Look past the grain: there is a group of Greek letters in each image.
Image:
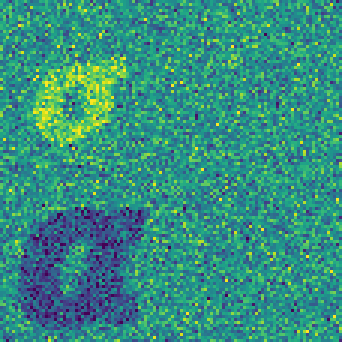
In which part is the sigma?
top left
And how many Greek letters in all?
2
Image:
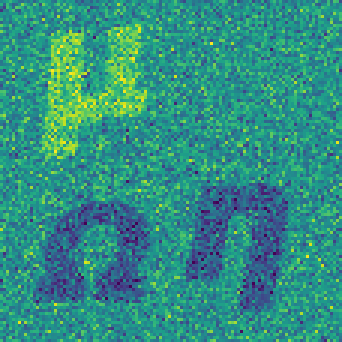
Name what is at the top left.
mu
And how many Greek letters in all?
3
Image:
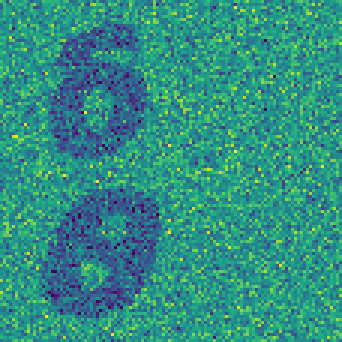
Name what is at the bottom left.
theta
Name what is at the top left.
delta
